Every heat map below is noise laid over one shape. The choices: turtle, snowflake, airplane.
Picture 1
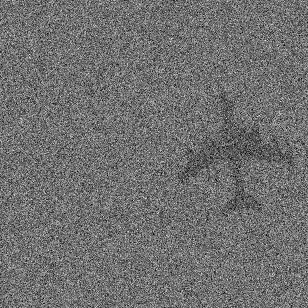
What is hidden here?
dark airplane, middle right
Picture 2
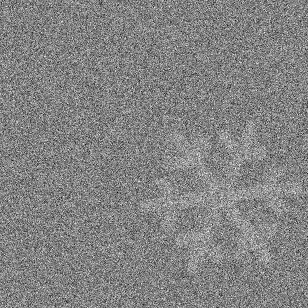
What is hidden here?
light snowflake
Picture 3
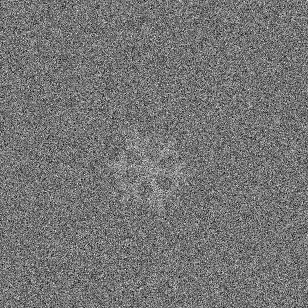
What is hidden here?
light snowflake, centre
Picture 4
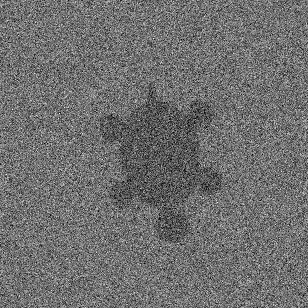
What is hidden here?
dark turtle
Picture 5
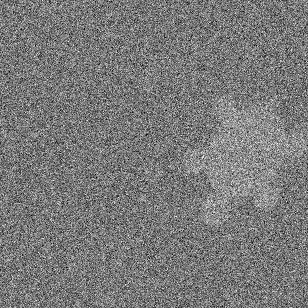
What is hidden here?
light turtle, middle right
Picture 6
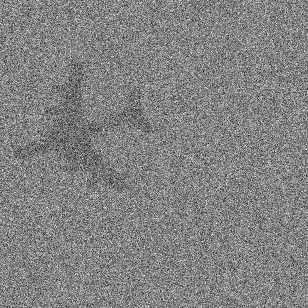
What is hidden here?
dark airplane
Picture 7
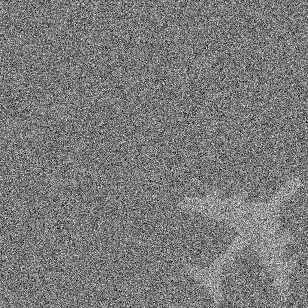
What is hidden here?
light airplane, bottom right
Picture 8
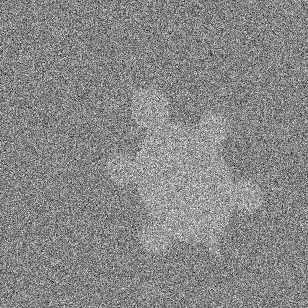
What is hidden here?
light turtle
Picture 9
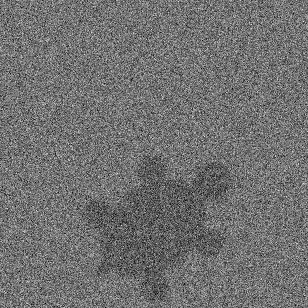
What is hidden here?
dark turtle
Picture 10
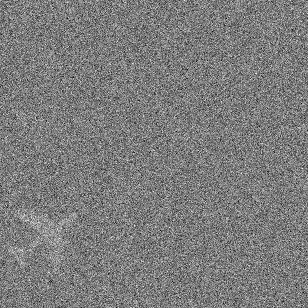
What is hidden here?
light airplane, bottom left
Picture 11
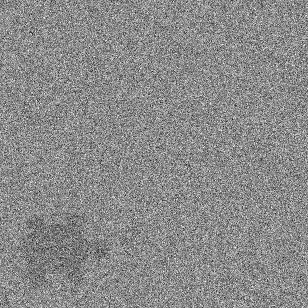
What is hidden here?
dark turtle, bottom left
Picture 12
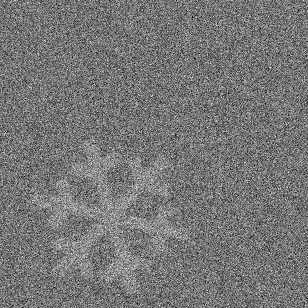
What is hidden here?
light snowflake
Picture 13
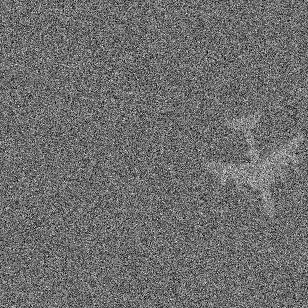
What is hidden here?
light airplane, middle right
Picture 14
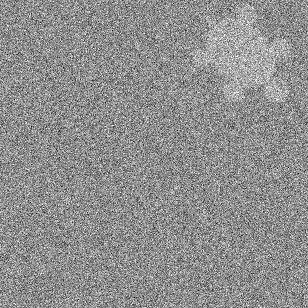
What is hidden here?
light turtle, top right
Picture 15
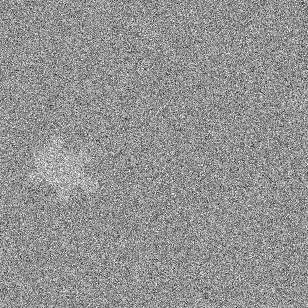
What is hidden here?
light turtle, middle left
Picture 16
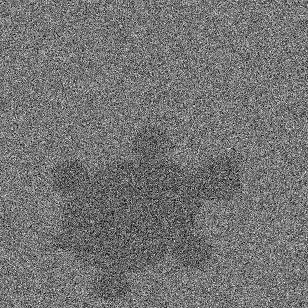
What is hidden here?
dark turtle
